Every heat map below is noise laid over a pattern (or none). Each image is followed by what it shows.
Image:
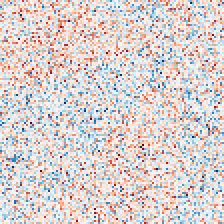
spokes from one point
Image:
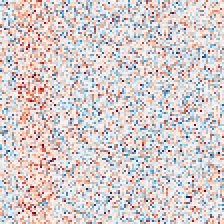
one vertical stripe
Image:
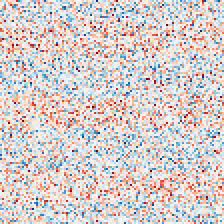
horizontal stripes
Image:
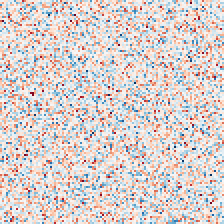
only noise
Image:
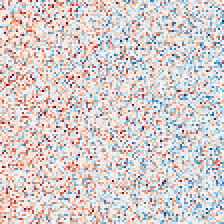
a smooth slope
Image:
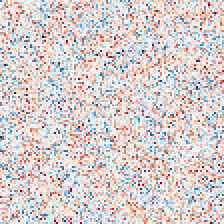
rings round one point
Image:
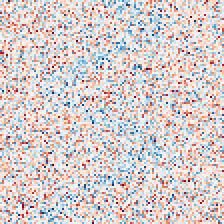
a wavy band
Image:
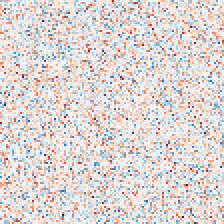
only noise
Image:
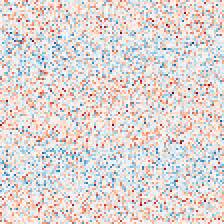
horizontal stripes
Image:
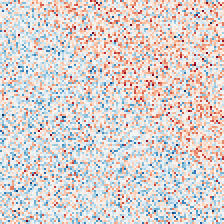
a sharp edge
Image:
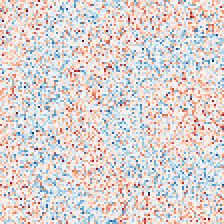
rings round one point
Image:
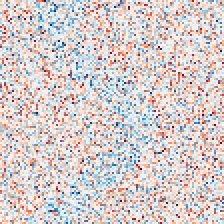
a wavy band
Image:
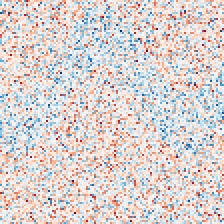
a wavy band
